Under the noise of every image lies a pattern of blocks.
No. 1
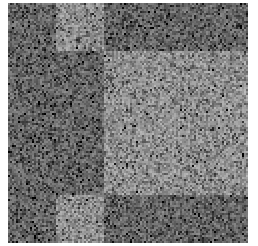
top and bottom mirror each other
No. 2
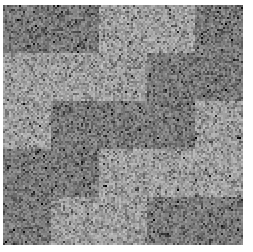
the same after a half turn
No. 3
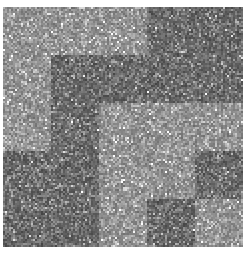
mirrored about the diagonal from the top left
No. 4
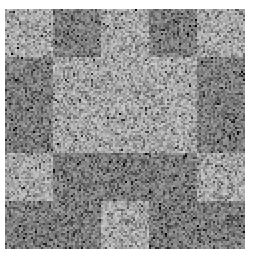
left and right mirror each other
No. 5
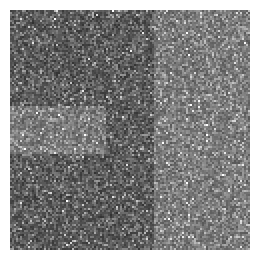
top and bottom mirror each other
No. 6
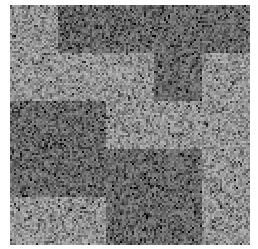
no symmetry
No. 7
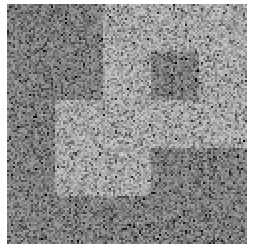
mirrored about the diagonal from the bottom left
